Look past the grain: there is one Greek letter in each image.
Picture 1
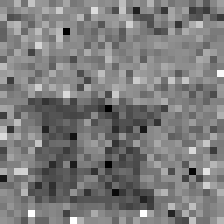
pi
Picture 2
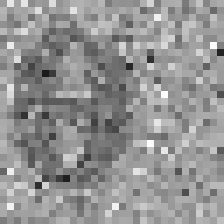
theta
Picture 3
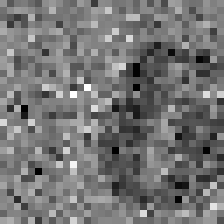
delta
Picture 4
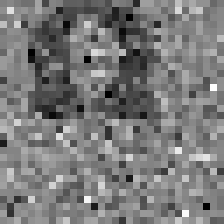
omega
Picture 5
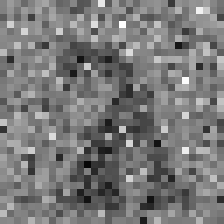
lambda
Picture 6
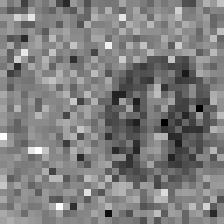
theta
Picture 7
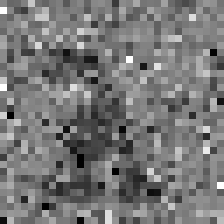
lambda
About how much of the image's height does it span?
two thirds
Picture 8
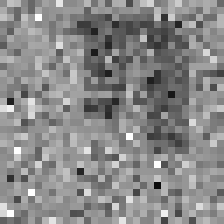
eta
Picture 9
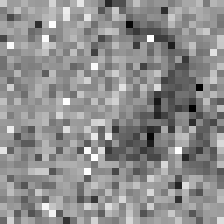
lambda
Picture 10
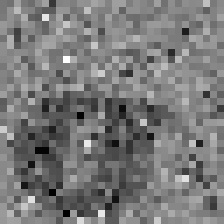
sigma
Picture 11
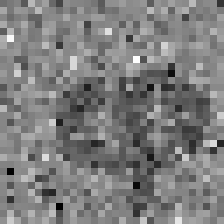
phi
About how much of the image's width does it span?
two thirds
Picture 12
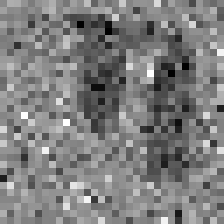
eta
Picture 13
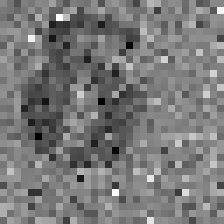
delta
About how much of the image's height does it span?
two thirds
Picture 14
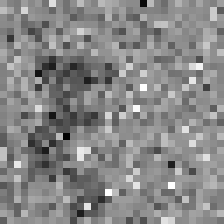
xi
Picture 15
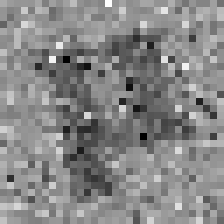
mu
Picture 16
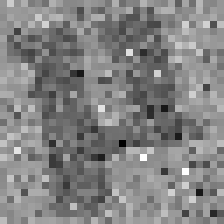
mu
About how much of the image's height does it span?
nearly all
